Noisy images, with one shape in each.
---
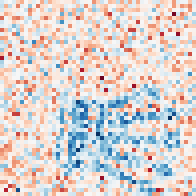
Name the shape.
chess queen
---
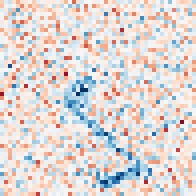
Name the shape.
musical note
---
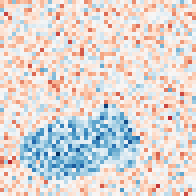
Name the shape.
footprint
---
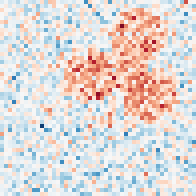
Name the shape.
club
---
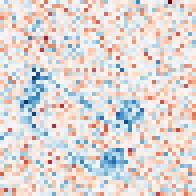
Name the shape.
pair of musical notes
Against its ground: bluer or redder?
bluer
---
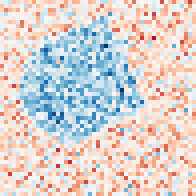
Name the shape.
ghost
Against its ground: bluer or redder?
bluer
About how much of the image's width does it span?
two thirds
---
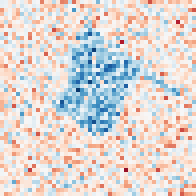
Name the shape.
flag
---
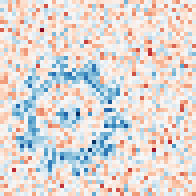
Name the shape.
gear
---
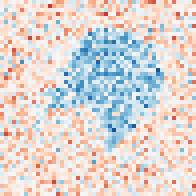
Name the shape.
cat's head
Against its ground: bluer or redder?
bluer
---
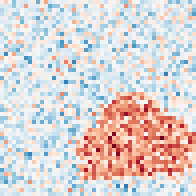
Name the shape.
cloud
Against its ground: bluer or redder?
redder
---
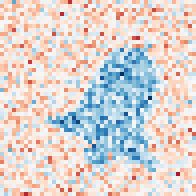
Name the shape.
bell
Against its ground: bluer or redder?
bluer
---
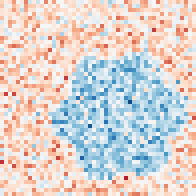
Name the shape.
flower
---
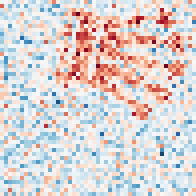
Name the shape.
chess queen
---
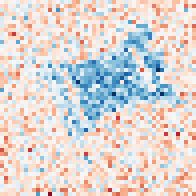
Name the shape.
chess rook
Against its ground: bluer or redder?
bluer
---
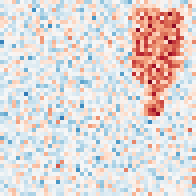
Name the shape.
bottle
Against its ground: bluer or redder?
redder
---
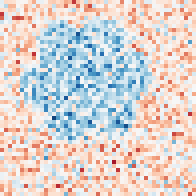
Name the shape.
flower
